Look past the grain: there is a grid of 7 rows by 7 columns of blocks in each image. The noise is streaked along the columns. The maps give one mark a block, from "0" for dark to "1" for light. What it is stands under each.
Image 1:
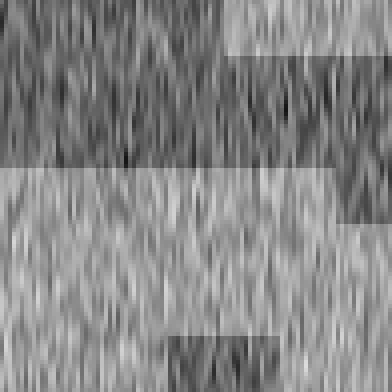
0 0 0 0 1 1 1
0 0 0 0 0 0 0
0 0 0 0 0 0 0
1 1 1 1 1 1 0
1 1 1 1 1 1 1
1 1 1 1 1 1 1
1 1 1 0 0 1 1
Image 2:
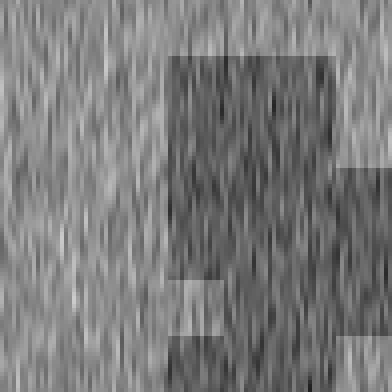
1 1 1 1 1 1 1
1 1 1 0 0 0 1
1 1 1 0 0 0 1
1 1 1 0 0 0 0
1 1 1 0 0 0 0
1 1 1 1 0 0 0
1 1 1 0 0 0 1
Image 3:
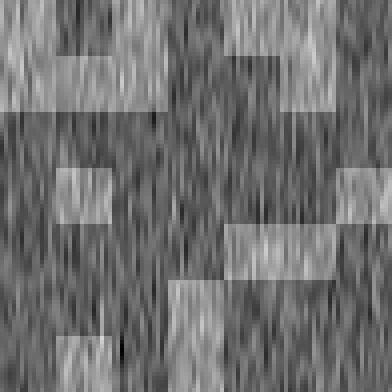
1 0 1 0 1 1 0
1 1 1 0 0 1 0
0 0 0 0 0 0 0
0 1 0 0 0 0 1
0 0 0 0 1 1 0
0 0 0 1 0 0 0
0 1 0 1 0 0 0
